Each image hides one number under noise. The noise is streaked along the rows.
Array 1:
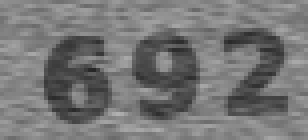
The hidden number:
692
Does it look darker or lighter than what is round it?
darker
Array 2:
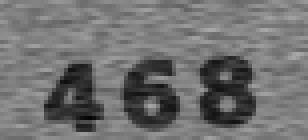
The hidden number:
468
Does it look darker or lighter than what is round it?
darker
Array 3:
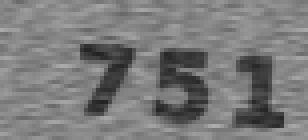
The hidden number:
751
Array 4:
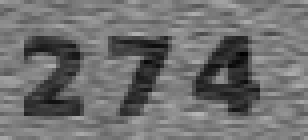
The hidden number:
274
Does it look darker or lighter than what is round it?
darker
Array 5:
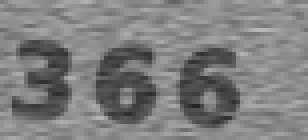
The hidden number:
366
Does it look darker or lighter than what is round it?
darker
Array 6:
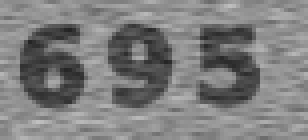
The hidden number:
695
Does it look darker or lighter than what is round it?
darker
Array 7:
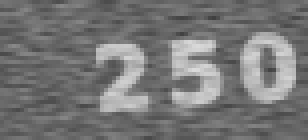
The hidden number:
250
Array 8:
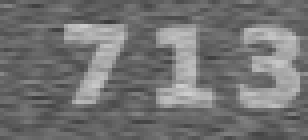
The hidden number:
713
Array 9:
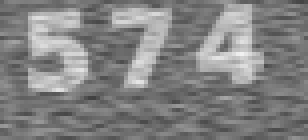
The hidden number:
574
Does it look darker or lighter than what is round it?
lighter
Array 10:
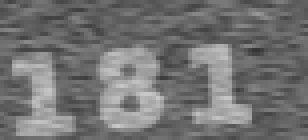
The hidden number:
181
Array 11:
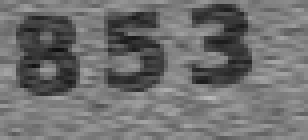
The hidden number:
853
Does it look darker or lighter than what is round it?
darker
